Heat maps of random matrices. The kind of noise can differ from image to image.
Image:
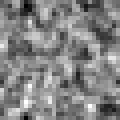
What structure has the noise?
blotchy
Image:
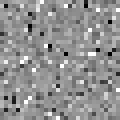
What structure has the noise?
heavy tails
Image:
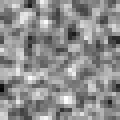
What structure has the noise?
blotchy
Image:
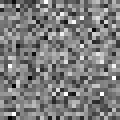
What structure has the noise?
low rank plus noise
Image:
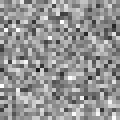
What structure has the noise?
independent entries
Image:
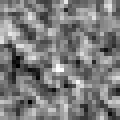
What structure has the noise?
blotchy
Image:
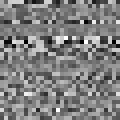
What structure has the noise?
rows of uneven size
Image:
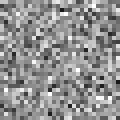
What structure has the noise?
independent entries
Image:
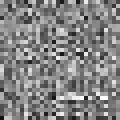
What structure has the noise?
low rank plus noise
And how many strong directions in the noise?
three or four
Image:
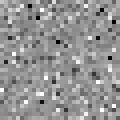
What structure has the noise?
heavy tails
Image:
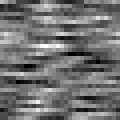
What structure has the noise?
streaked along the rows
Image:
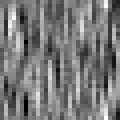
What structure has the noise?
streaked along the columns
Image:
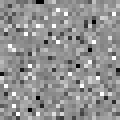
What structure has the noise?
heavy tails
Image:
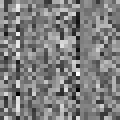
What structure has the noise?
columns of uneven size
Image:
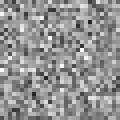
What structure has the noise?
independent entries
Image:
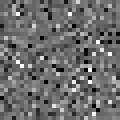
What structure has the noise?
heavy tails
